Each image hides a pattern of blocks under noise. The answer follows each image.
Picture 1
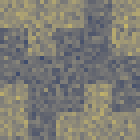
the same after a half turn
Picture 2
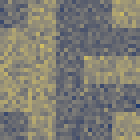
top and bottom mirror each other
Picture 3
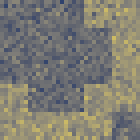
mirrored about the diagonal from the top left
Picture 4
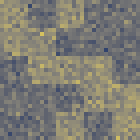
the same after a half turn
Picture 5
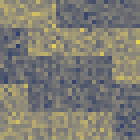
no symmetry
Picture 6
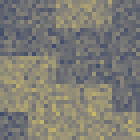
no symmetry
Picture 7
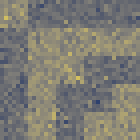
mirrored about the diagonal from the top left
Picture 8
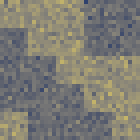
mirrored about the diagonal from the bottom left
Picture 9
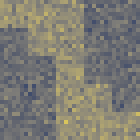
the same after a half turn
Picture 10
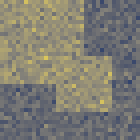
mirrored about the diagonal from the top left
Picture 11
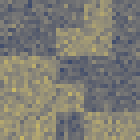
no symmetry
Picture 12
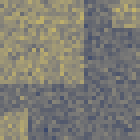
mirrored about the diagonal from the top left
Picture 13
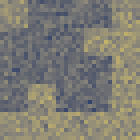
mirrored about the diagonal from the top left
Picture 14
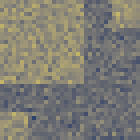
mirrored about the diagonal from the top left
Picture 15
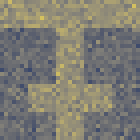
left and right mirror each other
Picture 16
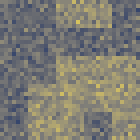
no symmetry
